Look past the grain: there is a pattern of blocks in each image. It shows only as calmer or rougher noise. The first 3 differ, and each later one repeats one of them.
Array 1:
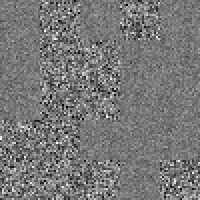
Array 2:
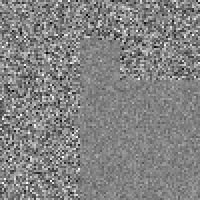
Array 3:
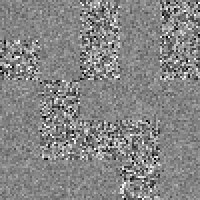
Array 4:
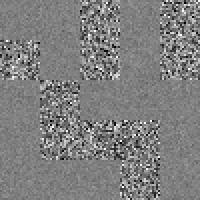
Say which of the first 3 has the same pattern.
3
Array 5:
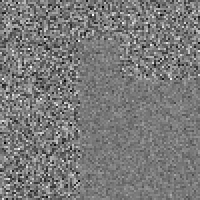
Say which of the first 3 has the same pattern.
2
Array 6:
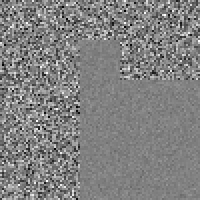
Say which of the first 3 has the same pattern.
2
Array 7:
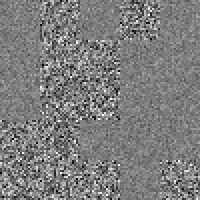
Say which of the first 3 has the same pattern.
1
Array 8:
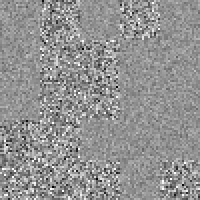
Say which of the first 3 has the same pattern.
1
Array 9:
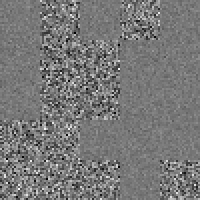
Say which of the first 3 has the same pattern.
1
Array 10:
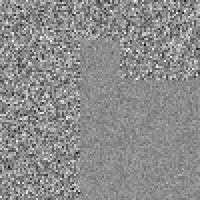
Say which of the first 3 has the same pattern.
2
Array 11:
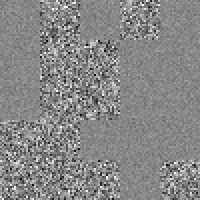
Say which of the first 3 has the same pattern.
1
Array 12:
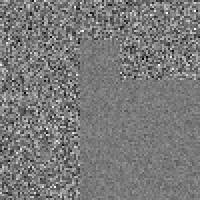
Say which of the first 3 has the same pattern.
2
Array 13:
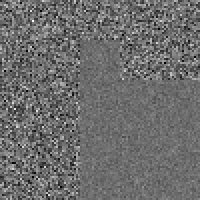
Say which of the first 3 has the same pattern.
2
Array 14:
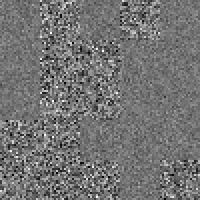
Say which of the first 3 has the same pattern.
1
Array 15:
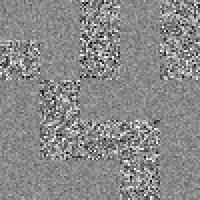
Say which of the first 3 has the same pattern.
3
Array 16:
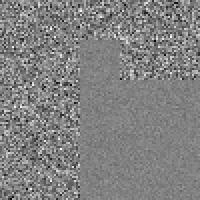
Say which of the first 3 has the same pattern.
2
